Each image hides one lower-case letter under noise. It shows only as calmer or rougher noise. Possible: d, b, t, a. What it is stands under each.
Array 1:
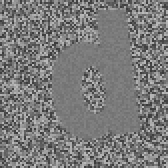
d
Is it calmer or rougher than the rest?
calmer
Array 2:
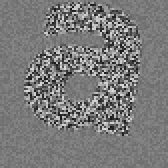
a
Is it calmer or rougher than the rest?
rougher
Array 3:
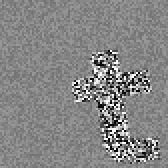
t
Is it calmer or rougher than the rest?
rougher
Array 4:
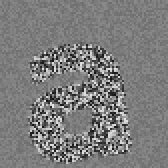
a
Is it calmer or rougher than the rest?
rougher
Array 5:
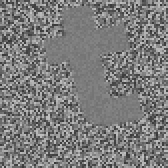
t
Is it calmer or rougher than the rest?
calmer
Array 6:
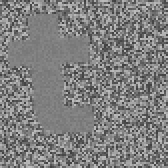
t
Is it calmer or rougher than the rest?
calmer
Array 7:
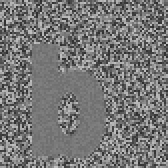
b
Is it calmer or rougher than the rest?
calmer
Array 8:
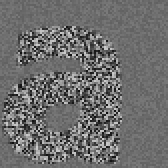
a
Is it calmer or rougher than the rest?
rougher
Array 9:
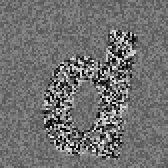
d
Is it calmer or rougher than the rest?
rougher
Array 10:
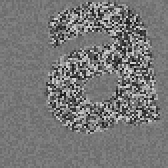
a
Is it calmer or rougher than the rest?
rougher
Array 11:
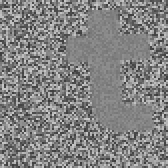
t
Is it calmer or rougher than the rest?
calmer
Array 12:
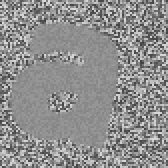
a
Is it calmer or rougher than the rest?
calmer
